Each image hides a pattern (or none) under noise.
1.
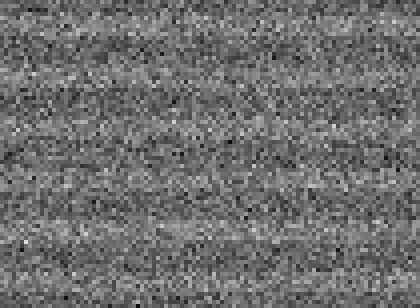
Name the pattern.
horizontal stripes
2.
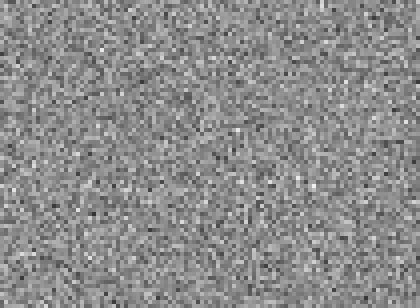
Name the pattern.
only noise
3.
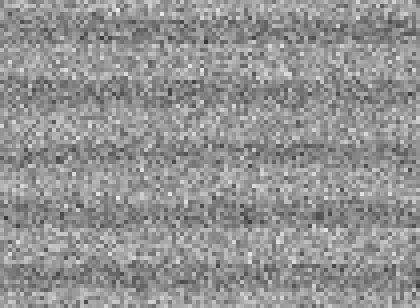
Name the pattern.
horizontal stripes
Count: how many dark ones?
5
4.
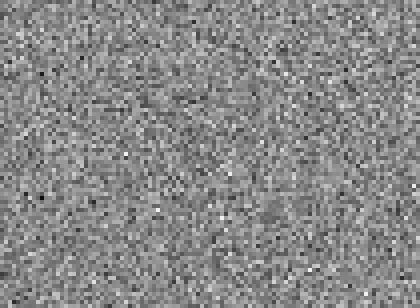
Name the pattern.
only noise
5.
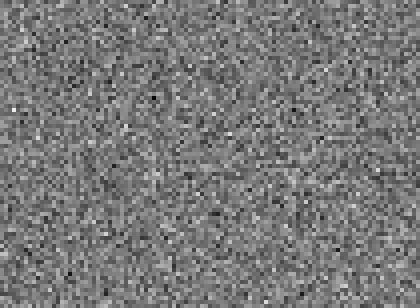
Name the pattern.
only noise
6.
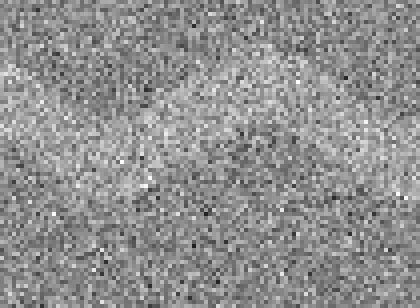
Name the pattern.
a wavy band
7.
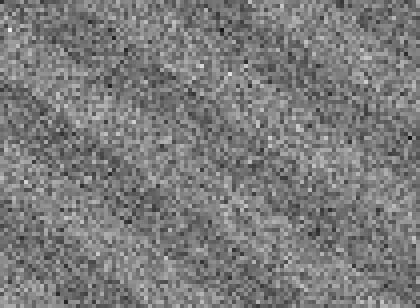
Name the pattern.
diagonal stripes
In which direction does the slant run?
top left to bottom right
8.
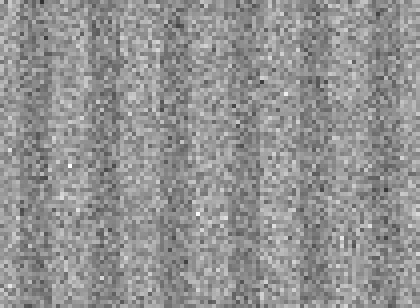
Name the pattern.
vertical stripes
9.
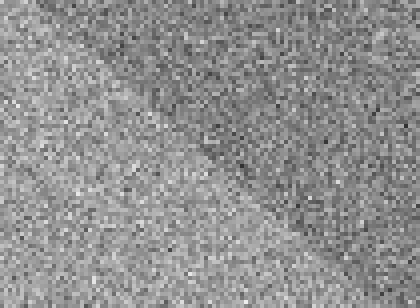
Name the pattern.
a sharp edge
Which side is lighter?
bottom left
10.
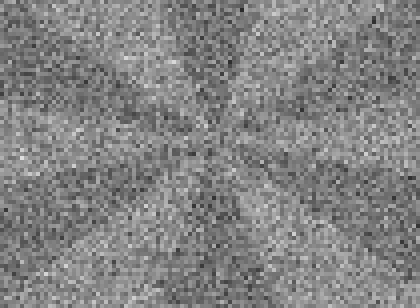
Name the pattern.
spokes from one point
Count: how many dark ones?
6
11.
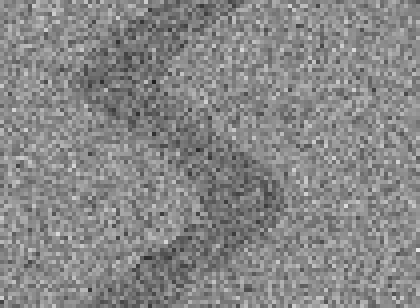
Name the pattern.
a wavy band
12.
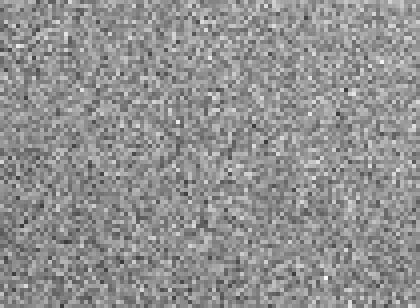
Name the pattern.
a smooth slope
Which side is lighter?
top right
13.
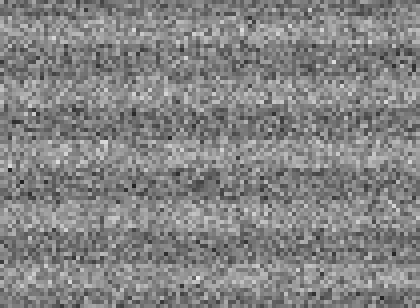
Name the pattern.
horizontal stripes
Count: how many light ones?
5
